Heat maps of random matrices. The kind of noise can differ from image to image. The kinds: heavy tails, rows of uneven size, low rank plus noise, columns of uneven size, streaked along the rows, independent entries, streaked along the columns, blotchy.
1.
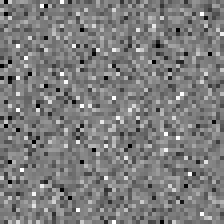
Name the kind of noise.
heavy tails
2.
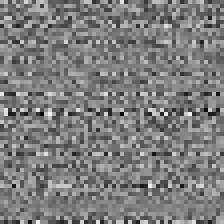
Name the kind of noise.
rows of uneven size
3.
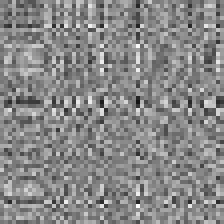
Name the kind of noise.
low rank plus noise
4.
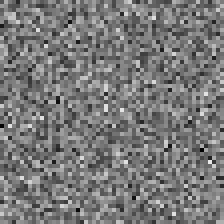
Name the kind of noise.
independent entries
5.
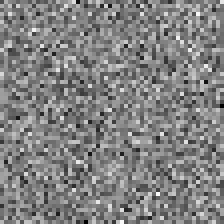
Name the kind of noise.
independent entries
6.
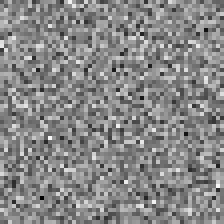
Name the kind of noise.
independent entries
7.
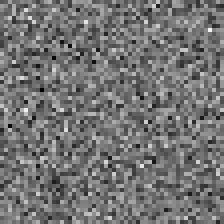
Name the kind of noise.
independent entries
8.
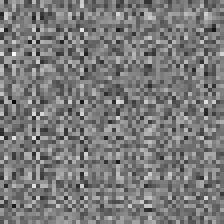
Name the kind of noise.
low rank plus noise
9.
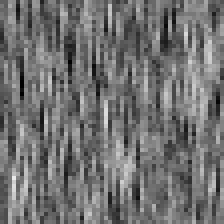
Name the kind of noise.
streaked along the columns
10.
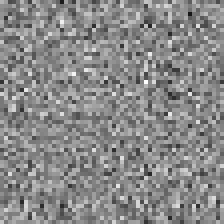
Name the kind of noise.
low rank plus noise
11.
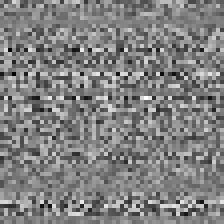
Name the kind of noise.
rows of uneven size
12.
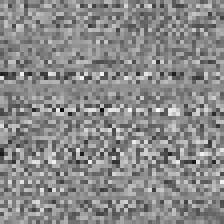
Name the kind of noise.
rows of uneven size
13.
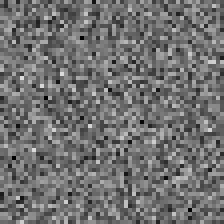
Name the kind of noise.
independent entries
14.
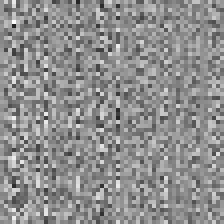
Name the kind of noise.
columns of uneven size
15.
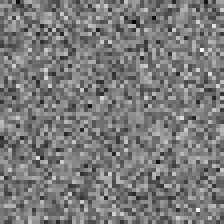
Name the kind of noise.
independent entries
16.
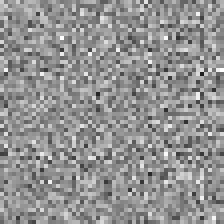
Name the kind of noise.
low rank plus noise
